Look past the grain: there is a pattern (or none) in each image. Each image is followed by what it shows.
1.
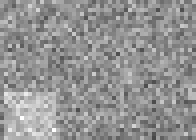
one block
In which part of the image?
bottom left
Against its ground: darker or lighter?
lighter
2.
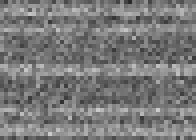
bands of rows
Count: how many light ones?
5
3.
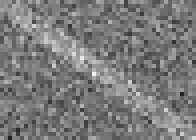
a diagonal band
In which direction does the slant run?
top left to bottom right
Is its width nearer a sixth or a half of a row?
a sixth
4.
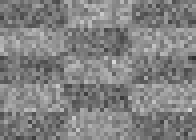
a checkerboard
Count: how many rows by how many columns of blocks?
5 by 3
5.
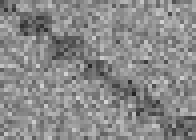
blocks along the diagonal
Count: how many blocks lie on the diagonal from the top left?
7
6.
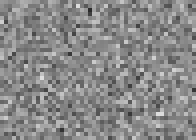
only noise
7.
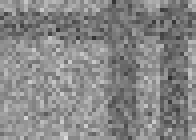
bands of rows crossing bands of columns
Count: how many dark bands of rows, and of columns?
1 and 2
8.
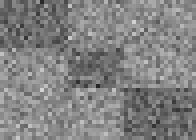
blocks along the diagonal
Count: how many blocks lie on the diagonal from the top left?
3
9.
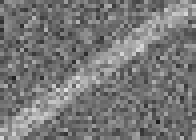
a diagonal band
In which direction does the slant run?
bottom left to top right
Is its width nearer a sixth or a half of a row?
a sixth
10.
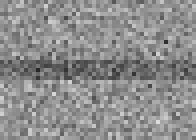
one band of rows
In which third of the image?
middle
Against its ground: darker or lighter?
darker
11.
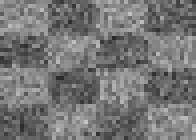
a checkerboard
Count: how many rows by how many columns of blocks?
4 by 4
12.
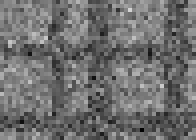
bands of rows crossing bands of columns
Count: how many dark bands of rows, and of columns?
2 and 3
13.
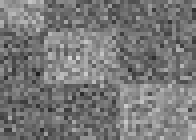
blocks along the diagonal
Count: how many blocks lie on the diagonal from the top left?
3
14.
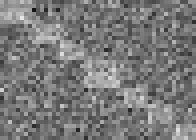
blocks along the diagonal
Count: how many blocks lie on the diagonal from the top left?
7
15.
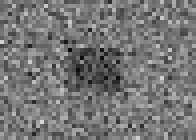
one block
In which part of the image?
centre
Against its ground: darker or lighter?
darker
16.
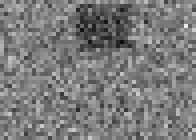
one block
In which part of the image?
top middle
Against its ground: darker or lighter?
darker
